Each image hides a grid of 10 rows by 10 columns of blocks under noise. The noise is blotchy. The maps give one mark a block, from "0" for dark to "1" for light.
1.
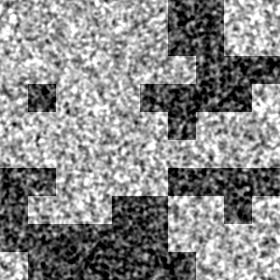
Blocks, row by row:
1 1 1 1 1 1 0 0 1 1
1 1 1 1 1 1 0 0 1 1
1 1 1 1 1 1 1 0 0 0
1 0 1 1 1 0 0 0 0 1
1 1 1 1 1 1 0 1 1 1
1 1 1 1 1 1 1 1 1 1
0 0 1 1 1 1 0 0 0 0
0 1 1 1 0 0 1 1 0 1
0 0 0 0 0 0 1 1 1 1
1 0 0 0 0 0 0 1 1 1
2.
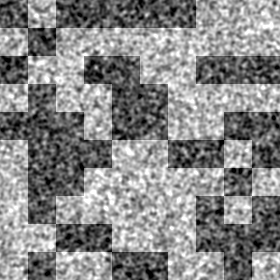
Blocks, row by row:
0 1 0 0 0 0 0 1 1 1
1 0 1 1 1 1 1 1 1 1
0 1 1 0 0 1 1 0 0 0
1 0 1 1 0 0 1 1 1 1
0 0 0 1 0 0 1 1 0 0
1 0 0 0 1 1 0 0 1 0
1 0 0 1 1 1 1 1 0 1
1 0 1 1 1 1 1 0 1 0
1 1 0 0 1 1 1 0 0 0
1 0 1 1 0 0 1 1 0 1
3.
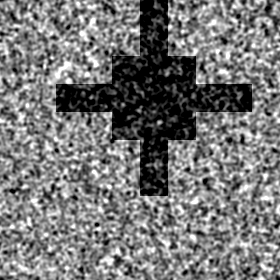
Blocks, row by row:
1 1 1 1 1 0 1 1 1 1
1 1 1 1 1 0 1 1 1 1
1 1 1 1 0 0 0 1 1 1
1 1 0 0 0 0 0 0 0 1
1 1 1 1 0 0 0 1 1 1
1 1 1 1 1 0 1 1 1 1
1 1 1 1 1 0 1 1 1 1
1 1 1 1 1 1 1 1 1 1
1 1 1 1 1 1 1 1 1 1
1 1 1 1 1 1 1 1 1 1
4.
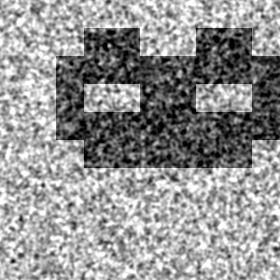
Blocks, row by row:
1 1 1 1 1 1 1 1 1 1
1 1 1 0 0 1 1 0 0 1
1 1 0 0 0 0 0 0 0 0
1 1 0 1 1 0 0 1 1 0
1 1 0 0 0 0 0 0 0 0
1 1 1 0 0 0 0 0 0 1
1 1 1 1 1 1 1 1 1 1
1 1 1 1 1 1 1 1 1 1
1 1 1 1 1 1 1 1 1 1
1 1 1 1 1 1 1 1 1 1
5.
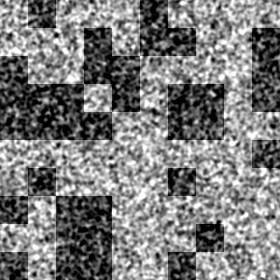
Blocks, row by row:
1 0 1 1 1 0 1 1 1 1
1 1 1 0 1 0 0 1 1 0
0 1 1 0 0 1 1 1 1 0
0 0 0 1 0 1 0 0 1 0
0 0 0 0 1 1 0 0 1 1
1 1 1 1 1 1 1 1 1 0
1 0 1 1 1 1 0 1 1 1
0 1 0 0 1 1 1 1 1 1
1 1 0 0 1 1 1 0 1 1
0 1 0 0 1 1 0 1 1 1
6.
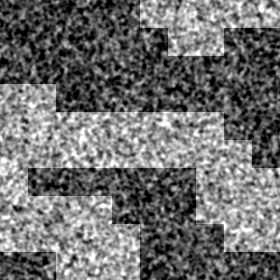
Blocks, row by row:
0 0 0 0 0 1 1 1 1 1
0 0 0 0 0 0 1 1 0 0
0 0 0 0 0 0 0 0 0 0
1 1 0 0 0 0 0 0 0 0
1 1 1 1 1 1 1 1 0 0
1 1 1 1 1 1 1 1 1 0
1 0 0 0 0 0 0 1 1 1
1 1 1 1 0 0 0 1 1 1
1 1 1 1 1 0 0 0 1 1
0 0 1 1 1 0 0 0 0 0
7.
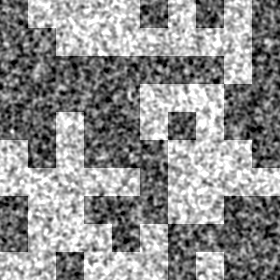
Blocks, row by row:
0 1 1 1 1 0 1 0 1 0
0 0 1 1 1 1 1 1 1 0
0 0 0 0 0 0 0 0 1 0
0 0 0 0 0 1 1 1 0 0
0 0 1 0 0 1 0 1 0 0
1 0 1 0 0 0 1 1 1 0
1 1 1 1 1 0 1 1 1 1
0 1 1 0 0 0 1 1 0 0
0 1 1 1 0 1 0 0 0 0
1 1 0 1 1 1 0 1 0 0
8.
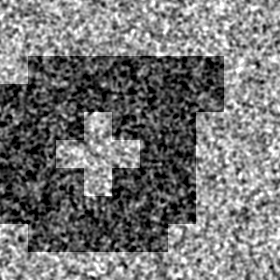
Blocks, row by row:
1 1 1 1 1 1 1 1 1 1
1 1 1 1 1 1 1 1 1 1
1 0 0 0 0 0 0 0 1 1
0 0 0 0 0 0 0 0 1 1
0 0 0 1 0 0 0 1 1 1
0 0 1 1 1 0 0 1 1 1
0 0 0 1 0 0 0 1 1 1
0 0 0 0 0 0 0 1 1 1
1 0 0 0 0 0 1 1 1 1
1 1 1 1 1 1 1 1 1 1
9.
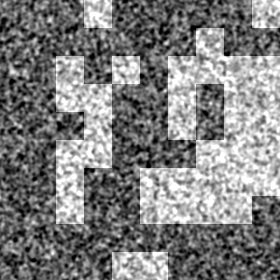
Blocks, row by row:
0 0 0 1 0 0 0 0 0 1
0 0 0 0 0 0 0 1 0 0
0 0 1 0 1 0 1 1 1 1
0 0 1 1 0 0 1 0 1 1
0 0 0 1 0 0 1 0 1 1
0 0 1 1 0 0 0 1 1 1
0 0 1 0 0 1 1 1 1 1
0 0 1 0 0 1 1 1 1 0
0 0 0 0 0 0 0 0 0 0
0 0 0 0 1 1 0 0 0 0
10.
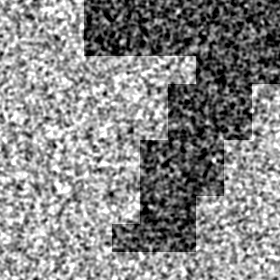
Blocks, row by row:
1 1 1 0 0 0 0 0 0 0
1 1 1 0 0 0 0 0 0 0
1 1 1 1 1 1 1 0 0 0
1 1 1 1 1 1 0 0 0 1
1 1 1 1 1 1 0 0 0 1
1 1 1 1 1 0 0 0 1 1
1 1 1 1 1 0 0 0 1 1
1 1 1 1 1 0 0 1 1 1
1 1 1 1 0 0 0 1 1 1
1 1 1 1 1 1 1 1 1 1
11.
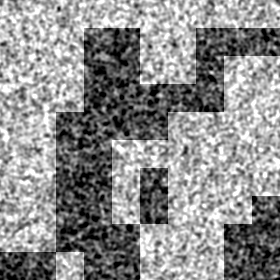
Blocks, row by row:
1 1 1 1 1 1 1 1 1 1
1 1 1 0 0 1 1 0 0 0
1 1 1 0 0 1 1 0 1 1
1 1 1 0 0 0 0 0 1 1
1 1 0 0 0 0 1 1 1 1
1 1 0 0 1 1 1 1 1 1
1 1 0 0 1 0 1 1 1 1
1 1 0 0 1 0 1 1 1 0
1 1 0 0 0 1 1 1 0 0
0 0 1 0 0 1 1 1 0 0
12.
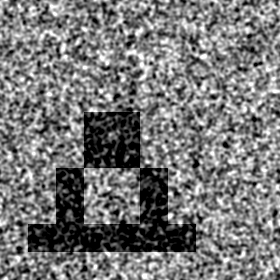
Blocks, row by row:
1 1 1 1 1 1 1 1 1 1
1 1 1 1 1 1 1 1 1 1
1 1 1 1 1 1 1 1 1 1
1 1 1 1 1 1 1 1 1 1
1 1 1 0 0 1 1 1 1 1
1 1 1 0 0 1 1 1 1 1
1 1 0 1 1 0 1 1 1 1
1 1 0 1 1 0 1 1 1 1
1 0 0 0 0 0 0 1 1 1
1 1 1 1 1 1 1 1 1 1
